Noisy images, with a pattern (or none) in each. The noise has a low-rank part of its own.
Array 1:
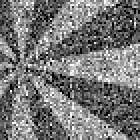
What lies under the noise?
spokes from one point
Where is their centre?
middle left
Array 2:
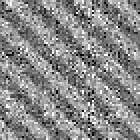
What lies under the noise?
diagonal stripes
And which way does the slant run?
top left to bottom right
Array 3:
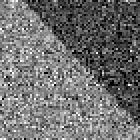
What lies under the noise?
a sharp edge
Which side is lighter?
bottom left
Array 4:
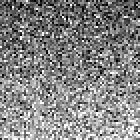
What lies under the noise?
a smooth slope
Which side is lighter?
bottom
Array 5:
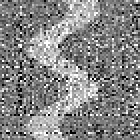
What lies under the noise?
a wavy band
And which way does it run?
top to bottom
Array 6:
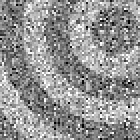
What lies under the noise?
rings round one point
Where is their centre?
top right
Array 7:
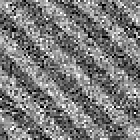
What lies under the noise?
diagonal stripes
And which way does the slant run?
top left to bottom right
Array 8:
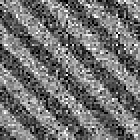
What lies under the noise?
diagonal stripes
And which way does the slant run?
top left to bottom right
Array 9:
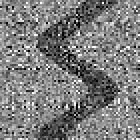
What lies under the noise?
a wavy band
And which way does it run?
top to bottom
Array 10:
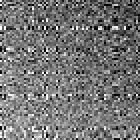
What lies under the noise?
a smooth slope
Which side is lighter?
bottom left
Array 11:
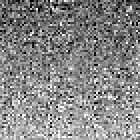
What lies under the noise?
a smooth slope
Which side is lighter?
bottom
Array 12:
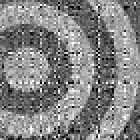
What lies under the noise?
rings round one point
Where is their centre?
middle left
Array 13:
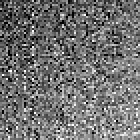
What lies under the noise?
a smooth slope
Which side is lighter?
bottom right
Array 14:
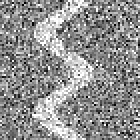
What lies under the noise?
a wavy band
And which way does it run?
top to bottom
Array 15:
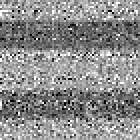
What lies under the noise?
horizontal stripes
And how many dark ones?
2
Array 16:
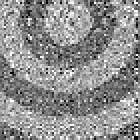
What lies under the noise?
rings round one point
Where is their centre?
top middle
